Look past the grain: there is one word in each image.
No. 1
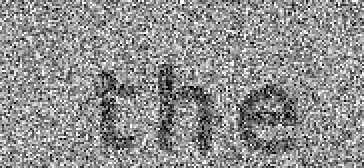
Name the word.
the
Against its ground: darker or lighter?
darker
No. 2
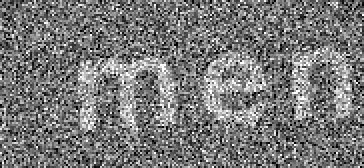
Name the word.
men
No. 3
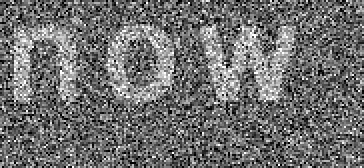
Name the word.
now
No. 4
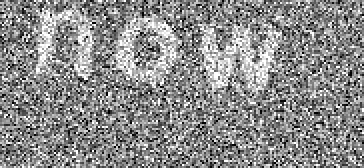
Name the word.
now
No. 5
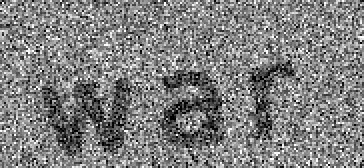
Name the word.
war
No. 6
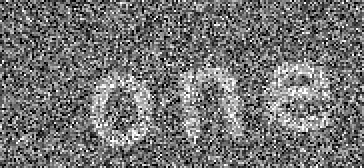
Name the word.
one
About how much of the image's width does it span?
two thirds
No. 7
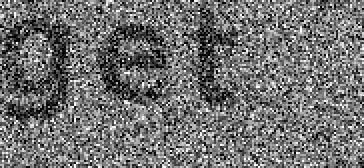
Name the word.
get
